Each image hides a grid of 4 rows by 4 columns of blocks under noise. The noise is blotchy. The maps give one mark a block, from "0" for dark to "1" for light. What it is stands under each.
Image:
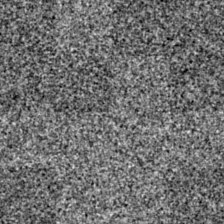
0 1 0 0
0 0 1 0
1 1 1 1
0 1 1 0
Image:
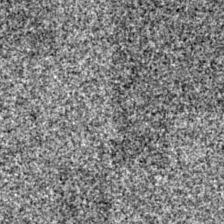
0 1 0 0
1 1 0 0
1 1 0 1
1 0 1 1
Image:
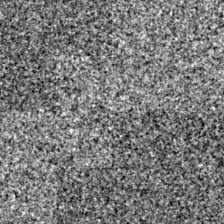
0 0 1 1
0 1 1 1
1 1 0 0
1 0 0 0
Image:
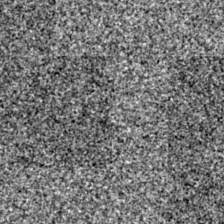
0 1 1 1
0 0 1 0
0 0 1 0
1 1 1 0
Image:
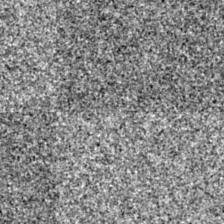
1 0 0 0
1 0 0 0
0 1 1 1
0 1 1 1
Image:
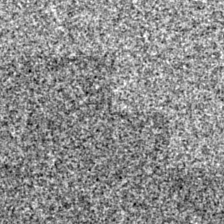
1 1 1 1
0 0 1 1
0 0 0 1
0 0 0 0
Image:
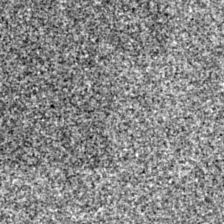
0 0 0 1
0 0 1 1
0 0 1 1
1 1 1 1
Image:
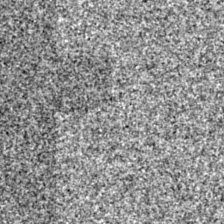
0 1 1 1
0 0 1 1
0 1 1 1
0 1 1 1
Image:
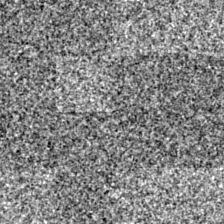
0 0 1 1
0 1 0 0
0 0 0 0
1 0 1 1
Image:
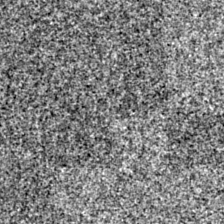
0 0 0 1
0 0 0 1
0 0 1 0
0 1 1 1
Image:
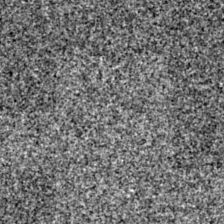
0 0 0 0
0 1 1 0
1 1 1 0
0 1 1 1
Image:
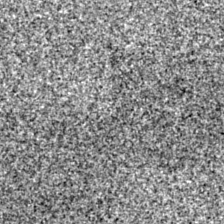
1 1 1 1
1 1 0 0
0 0 0 0
0 0 1 1
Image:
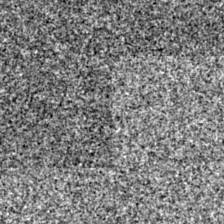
0 0 0 0
0 0 1 1
0 0 1 1
1 1 1 1
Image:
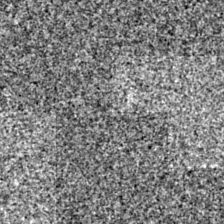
0 0 0 0
0 0 1 1
1 0 0 1
1 0 0 0
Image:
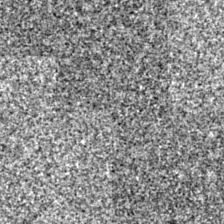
0 0 0 1
1 0 0 1
1 1 0 0
1 1 0 0
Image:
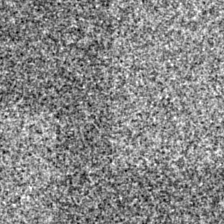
0 0 1 1
0 0 1 1
1 0 1 1
1 0 0 0
